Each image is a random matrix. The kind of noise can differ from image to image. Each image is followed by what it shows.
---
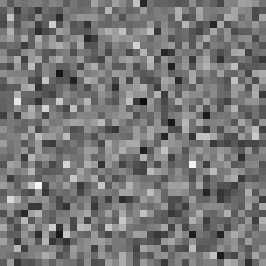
independent entries
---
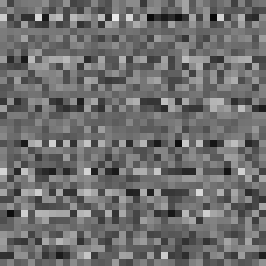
rows of uneven size
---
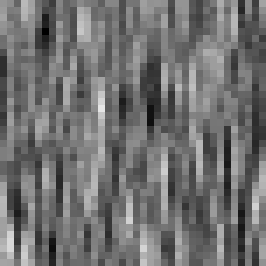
streaked along the columns
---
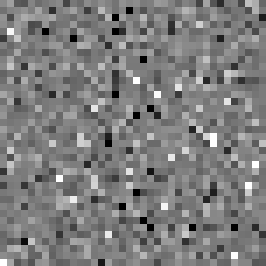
heavy tails
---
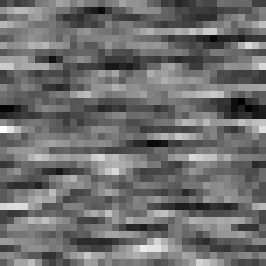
streaked along the rows
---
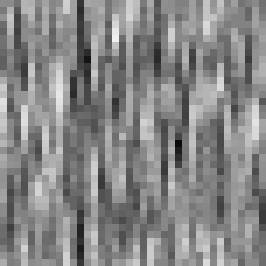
streaked along the columns
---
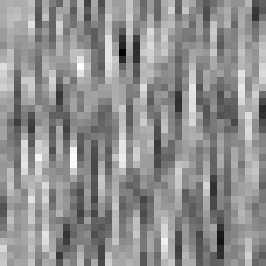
streaked along the columns
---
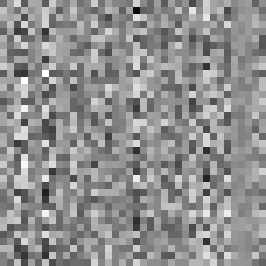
columns of uneven size
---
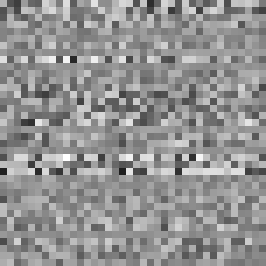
rows of uneven size
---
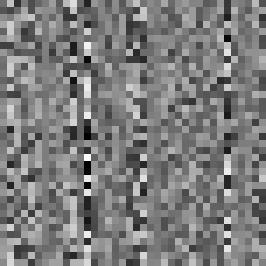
columns of uneven size
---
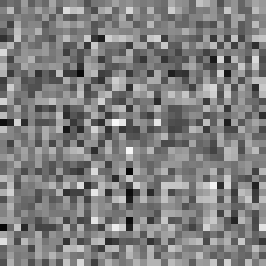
low rank plus noise
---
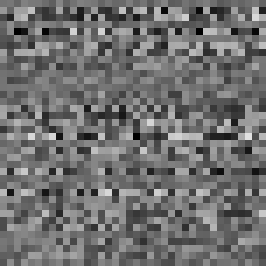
rows of uneven size
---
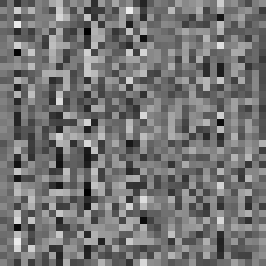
columns of uneven size
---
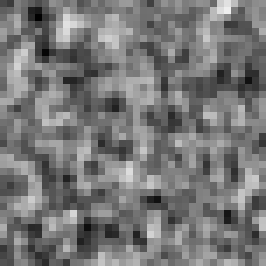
blotchy
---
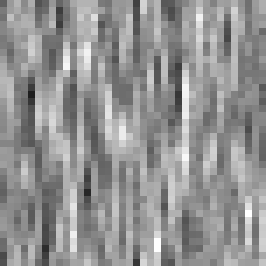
streaked along the columns
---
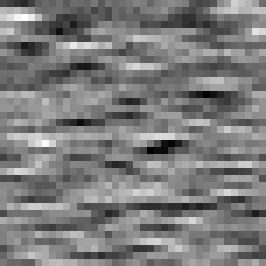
streaked along the rows
